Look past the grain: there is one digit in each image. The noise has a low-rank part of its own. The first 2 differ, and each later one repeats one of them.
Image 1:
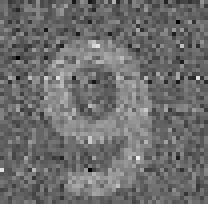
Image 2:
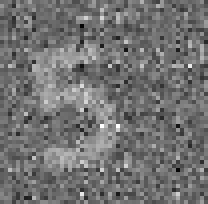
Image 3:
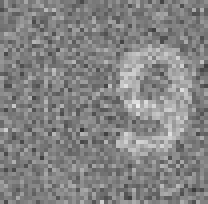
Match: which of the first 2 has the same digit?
1
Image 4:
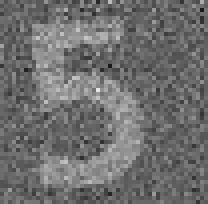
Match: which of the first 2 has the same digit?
2
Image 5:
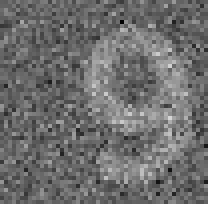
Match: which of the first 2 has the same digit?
1
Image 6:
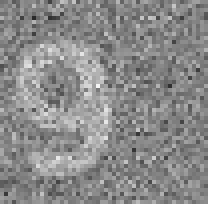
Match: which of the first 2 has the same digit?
1
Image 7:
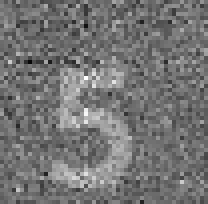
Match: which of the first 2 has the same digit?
2
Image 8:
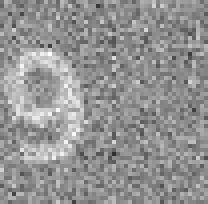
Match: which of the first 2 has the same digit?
1
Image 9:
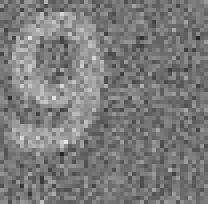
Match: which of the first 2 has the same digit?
1
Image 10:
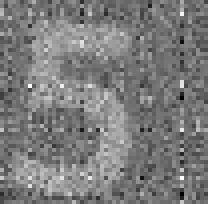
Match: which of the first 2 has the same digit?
2
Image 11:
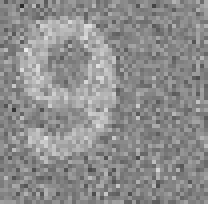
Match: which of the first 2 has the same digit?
1
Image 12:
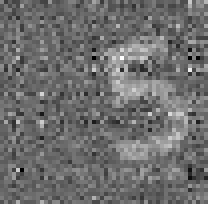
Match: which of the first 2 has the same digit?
2
